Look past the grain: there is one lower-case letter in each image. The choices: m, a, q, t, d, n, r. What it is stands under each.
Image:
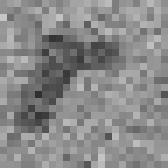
r
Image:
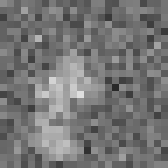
t
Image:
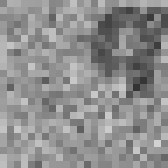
q
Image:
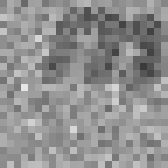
m
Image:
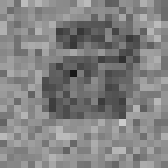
a
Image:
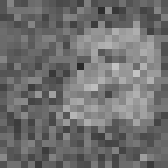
a
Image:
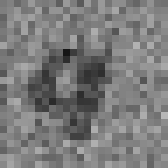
q
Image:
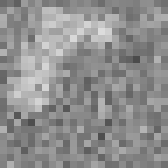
r
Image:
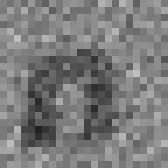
n
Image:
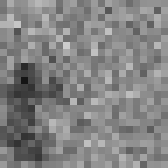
t
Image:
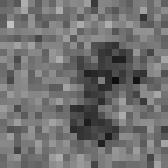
t
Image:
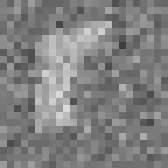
r
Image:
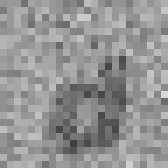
d
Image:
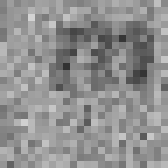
m
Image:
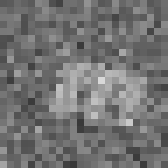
m
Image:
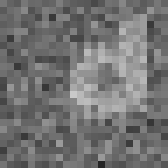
d
